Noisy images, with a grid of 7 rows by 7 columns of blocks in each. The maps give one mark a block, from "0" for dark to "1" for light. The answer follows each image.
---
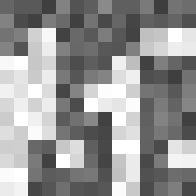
0000000
0100011
1100100
1101100
1100100
1010101
1000100
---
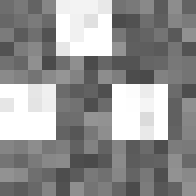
0011000
0011000
0000000
1100110
1100110
0000000
0000000
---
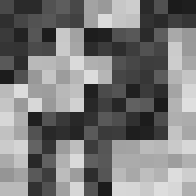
0001100
0010001
0111001
1110001
1000001
1010111
1010111
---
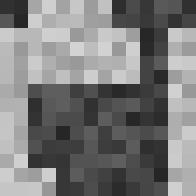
0111000
1111101
1111101
1000001
1000001
1000001
1100001
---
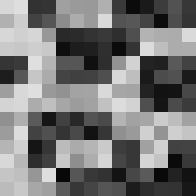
1011000
1100011
0100100
1111100
1000111
1011010
1100000
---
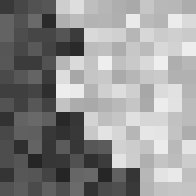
0011111
0001111
0011111
0011111
0001111
0000111
0000011
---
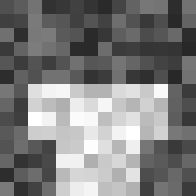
0000000
0000000
0000000
0111110
0111110
0011100
0011100
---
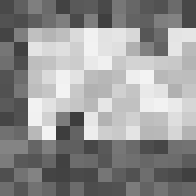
0000000
0111101
0111111
0111111
0101111
0000000
0000000
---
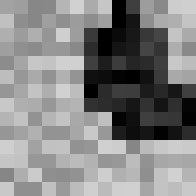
1111011
1110001
1110001
1110000
1111000
1111111
1111111
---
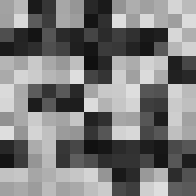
1010111
0000001
1110110
1001101
1110101
0100000
1111010
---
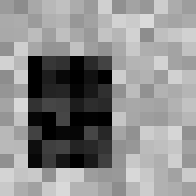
1111111
1111111
1000111
1000111
1000111
1000111
1111111
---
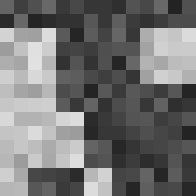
0000000
1100011
1100011
1100000
1110000
1110000
1001000
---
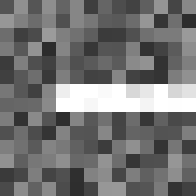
0000000
0000000
0000000
0011111
0000000
0000000
0000000
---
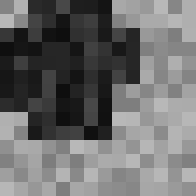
1000111
0000011
0000011
0000111
1000111
1111111
1111111
